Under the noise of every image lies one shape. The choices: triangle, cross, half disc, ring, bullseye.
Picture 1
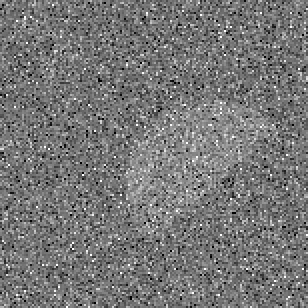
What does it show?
light half disc
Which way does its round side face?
up and left
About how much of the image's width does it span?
half
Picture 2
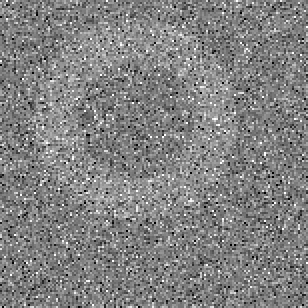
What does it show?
light ring
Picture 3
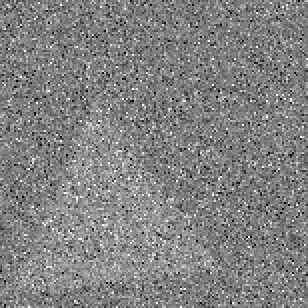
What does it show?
light triangle
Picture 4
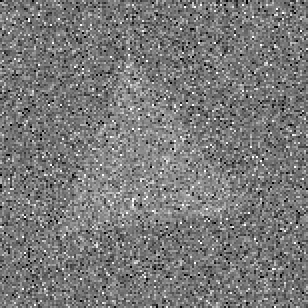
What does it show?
light triangle
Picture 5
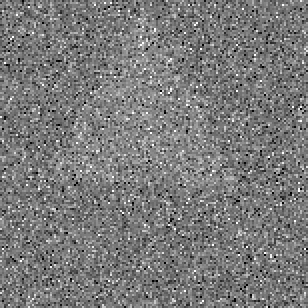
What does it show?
light triangle
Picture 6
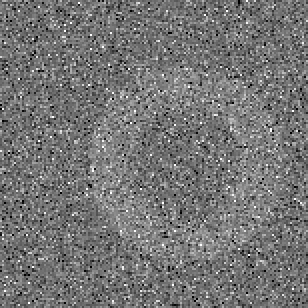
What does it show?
light ring
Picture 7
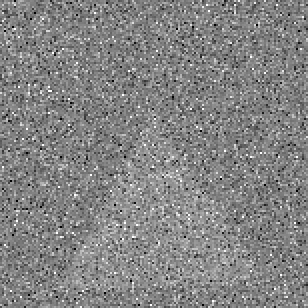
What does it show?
light triangle
